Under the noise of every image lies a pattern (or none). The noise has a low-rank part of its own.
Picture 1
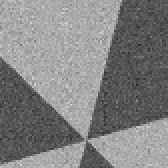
spokes from one point
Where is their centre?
bottom middle
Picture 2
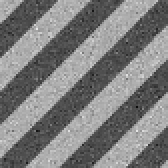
diagonal stripes
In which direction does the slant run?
bottom left to top right
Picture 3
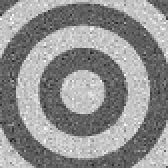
rings round one point
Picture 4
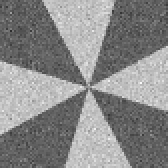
spokes from one point
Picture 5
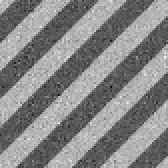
diagonal stripes
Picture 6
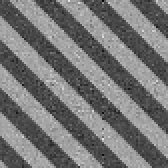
diagonal stripes
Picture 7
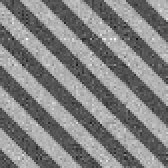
diagonal stripes
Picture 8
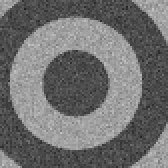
rings round one point
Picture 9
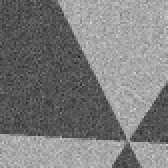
spokes from one point
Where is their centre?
bottom right
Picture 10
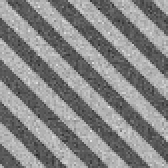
diagonal stripes
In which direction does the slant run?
top left to bottom right
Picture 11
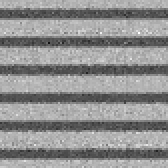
horizontal stripes
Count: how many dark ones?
6
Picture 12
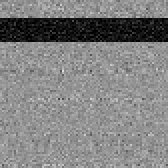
one horizontal stripe
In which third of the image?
top
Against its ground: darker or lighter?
darker
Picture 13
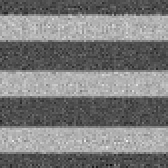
horizontal stripes
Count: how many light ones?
3
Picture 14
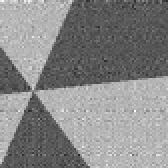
spokes from one point
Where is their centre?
middle left
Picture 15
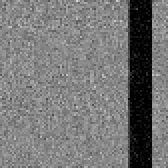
one vertical stripe
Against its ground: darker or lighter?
darker
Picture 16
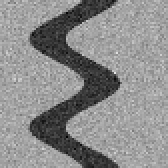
a wavy band
